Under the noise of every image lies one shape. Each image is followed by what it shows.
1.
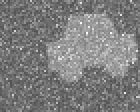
car
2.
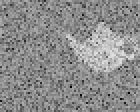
teapot
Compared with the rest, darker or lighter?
lighter
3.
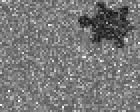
turtle
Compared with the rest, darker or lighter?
darker
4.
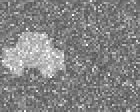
car
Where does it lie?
middle left
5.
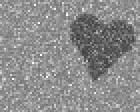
heart
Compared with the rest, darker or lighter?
darker
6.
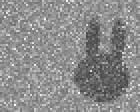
rabbit's head
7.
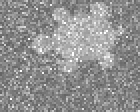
turtle
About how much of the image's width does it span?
two thirds
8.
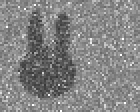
rabbit's head
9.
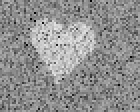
heart
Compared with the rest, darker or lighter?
lighter
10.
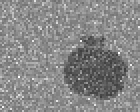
apple
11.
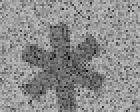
asterisk
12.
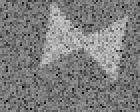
bow tie
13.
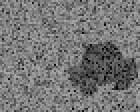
car
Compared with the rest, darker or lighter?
darker
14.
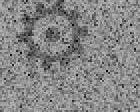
gear
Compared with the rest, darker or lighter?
darker
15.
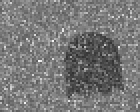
ghost
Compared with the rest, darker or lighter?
darker
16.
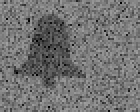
bell
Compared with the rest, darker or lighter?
darker
